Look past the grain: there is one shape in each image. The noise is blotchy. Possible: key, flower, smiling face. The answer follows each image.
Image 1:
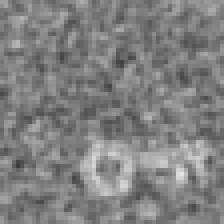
key
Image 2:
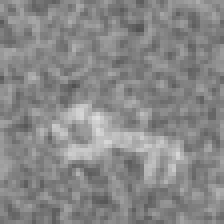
key
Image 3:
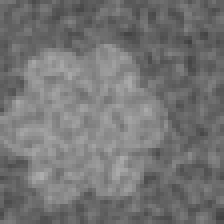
flower
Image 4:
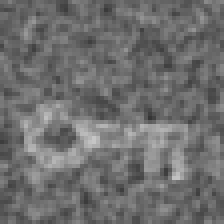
key
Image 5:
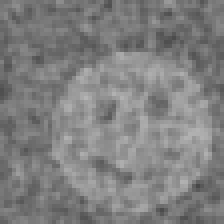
smiling face
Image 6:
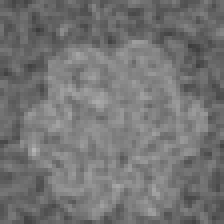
flower
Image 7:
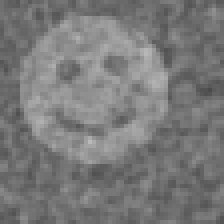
smiling face
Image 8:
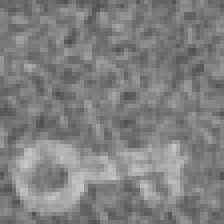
key
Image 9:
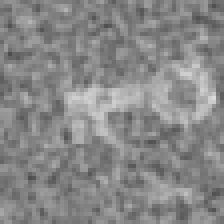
key
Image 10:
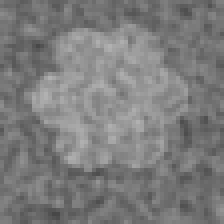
flower
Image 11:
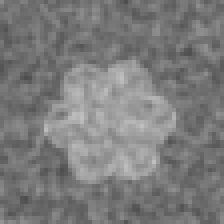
flower
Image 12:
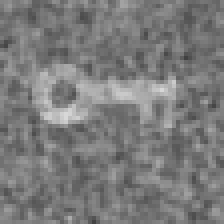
key
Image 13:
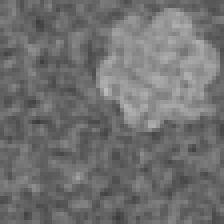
flower
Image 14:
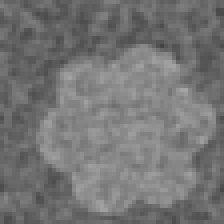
flower
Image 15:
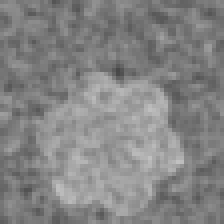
flower
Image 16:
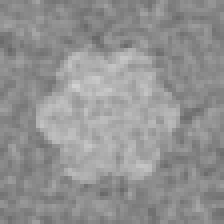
flower
